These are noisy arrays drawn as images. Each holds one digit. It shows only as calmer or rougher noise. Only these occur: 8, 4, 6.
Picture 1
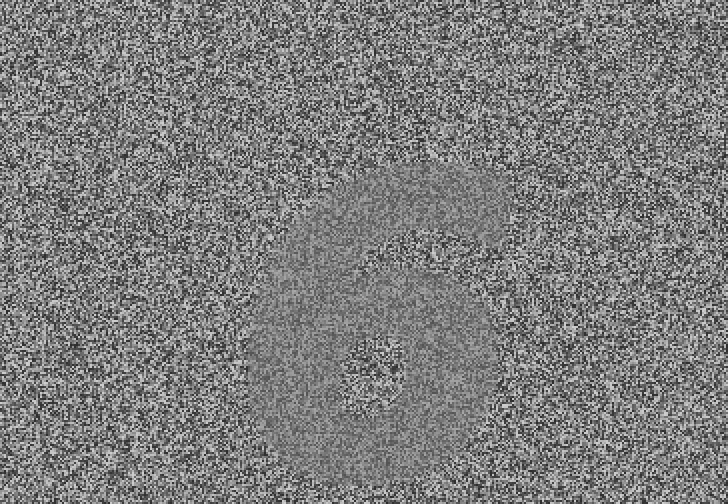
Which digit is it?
6
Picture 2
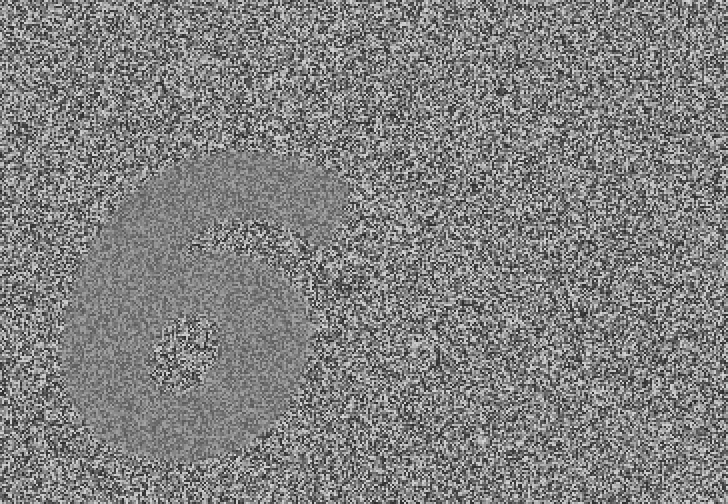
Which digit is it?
6
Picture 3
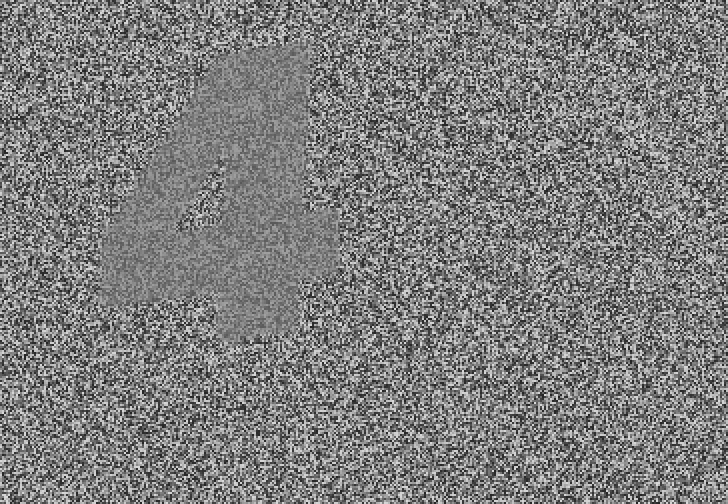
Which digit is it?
4
